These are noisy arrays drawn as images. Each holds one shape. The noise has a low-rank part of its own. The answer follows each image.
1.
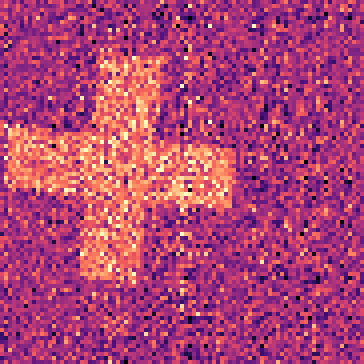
cross
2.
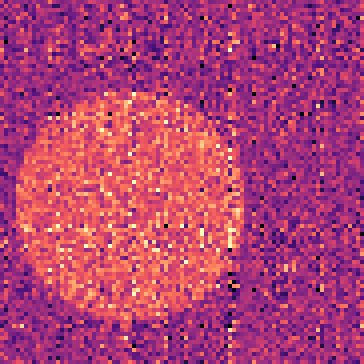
disc
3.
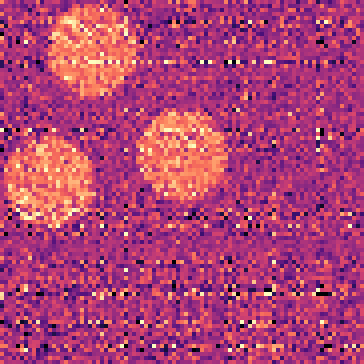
three dots
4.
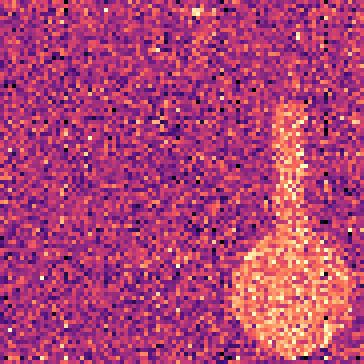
lollipop
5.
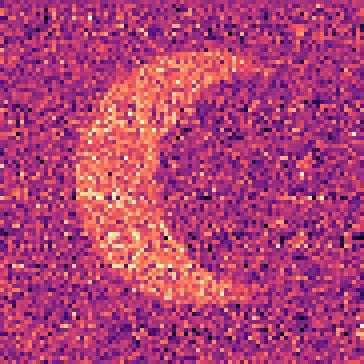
crescent
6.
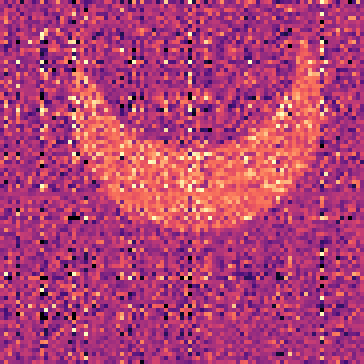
crescent
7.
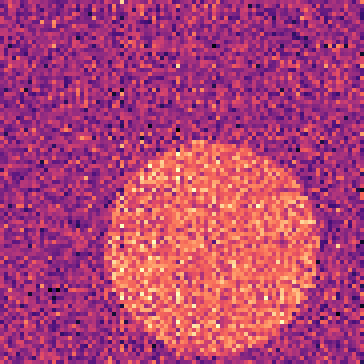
disc
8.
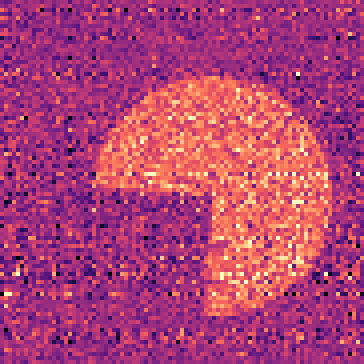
disc with a wedge cut out
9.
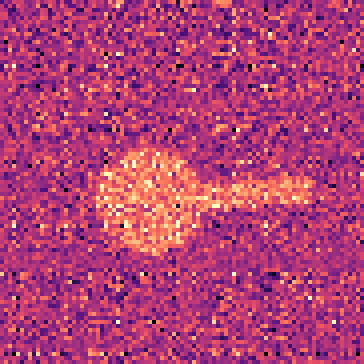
lollipop
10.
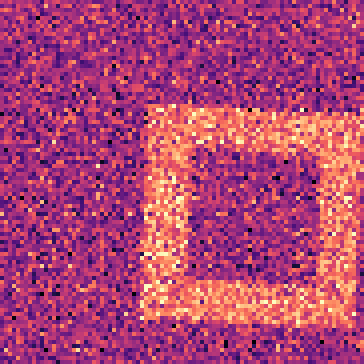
square frame
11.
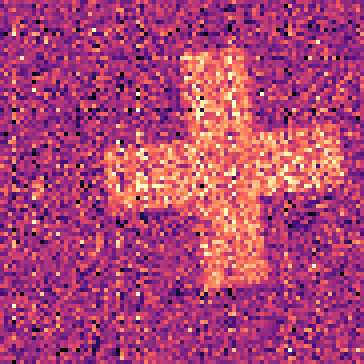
cross
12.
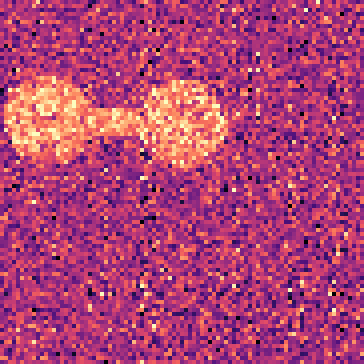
dumbbell
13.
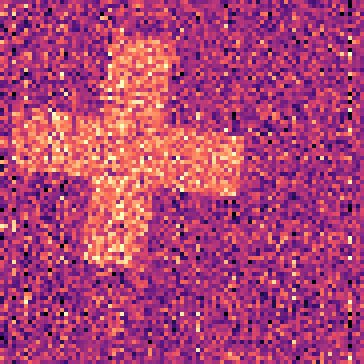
cross
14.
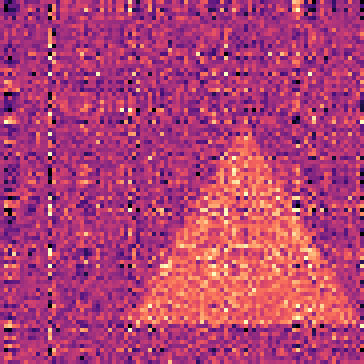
triangle
